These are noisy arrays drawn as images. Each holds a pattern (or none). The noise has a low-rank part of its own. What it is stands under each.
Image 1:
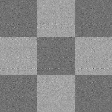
a checkerboard
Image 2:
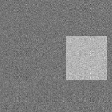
one block
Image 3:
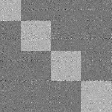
blocks along the diagonal
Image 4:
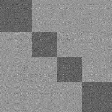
blocks along the diagonal
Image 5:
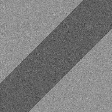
a diagonal band
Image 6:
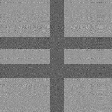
bands of rows crossing bands of columns
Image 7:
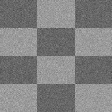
a checkerboard
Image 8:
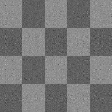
a checkerboard
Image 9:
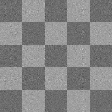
a checkerboard
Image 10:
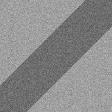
a diagonal band
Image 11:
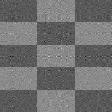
a checkerboard
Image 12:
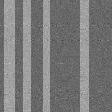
bands of columns
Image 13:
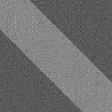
a diagonal band
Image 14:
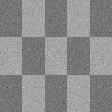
a checkerboard
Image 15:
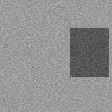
one block
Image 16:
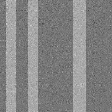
bands of columns
